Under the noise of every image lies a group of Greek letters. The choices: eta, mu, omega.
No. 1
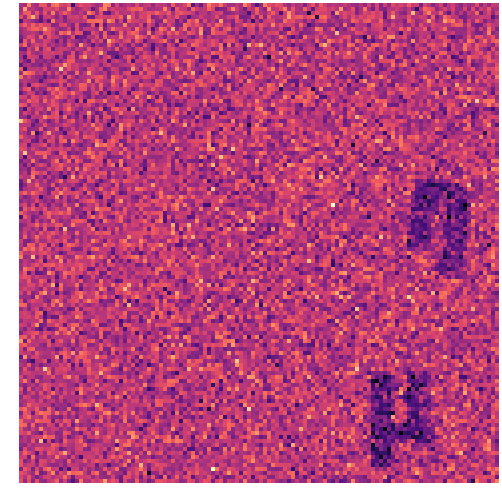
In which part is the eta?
middle right
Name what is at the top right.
nothing
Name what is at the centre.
nothing
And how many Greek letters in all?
2
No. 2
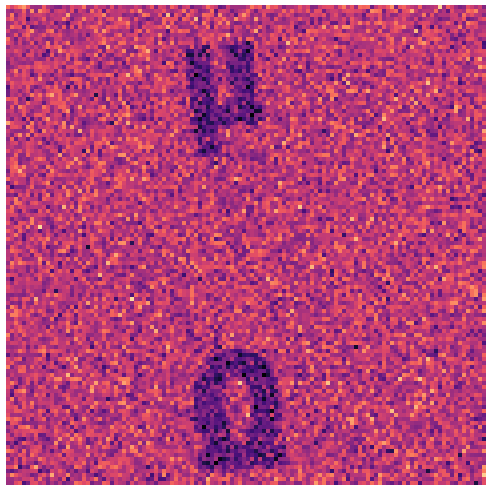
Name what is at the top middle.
mu
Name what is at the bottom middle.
omega
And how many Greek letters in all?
2
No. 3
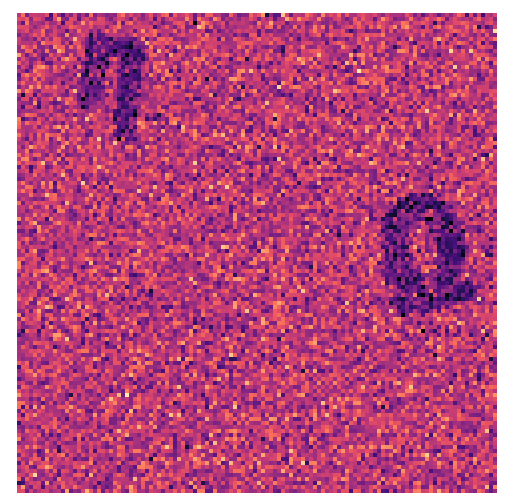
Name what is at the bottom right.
nothing
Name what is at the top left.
eta
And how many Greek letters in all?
2
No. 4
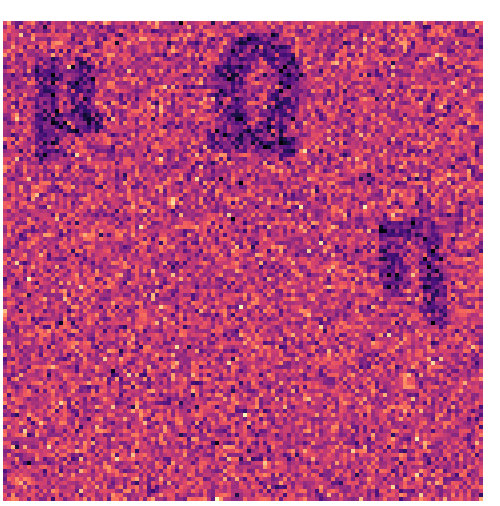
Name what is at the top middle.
omega
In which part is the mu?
top left
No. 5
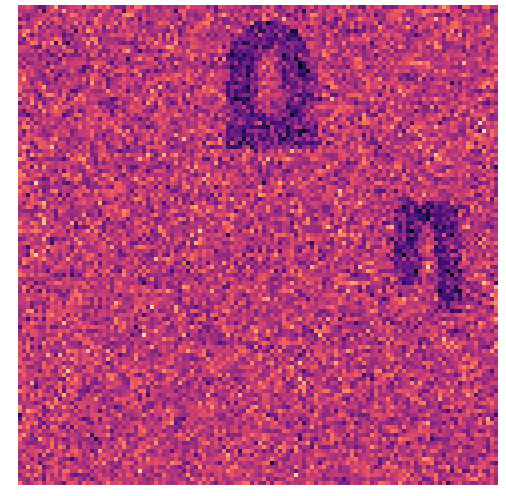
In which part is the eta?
middle right
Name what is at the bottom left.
nothing
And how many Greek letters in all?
2
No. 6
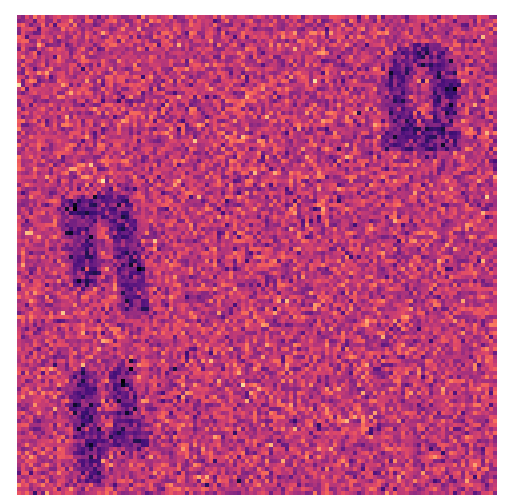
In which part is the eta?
middle left
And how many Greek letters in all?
3
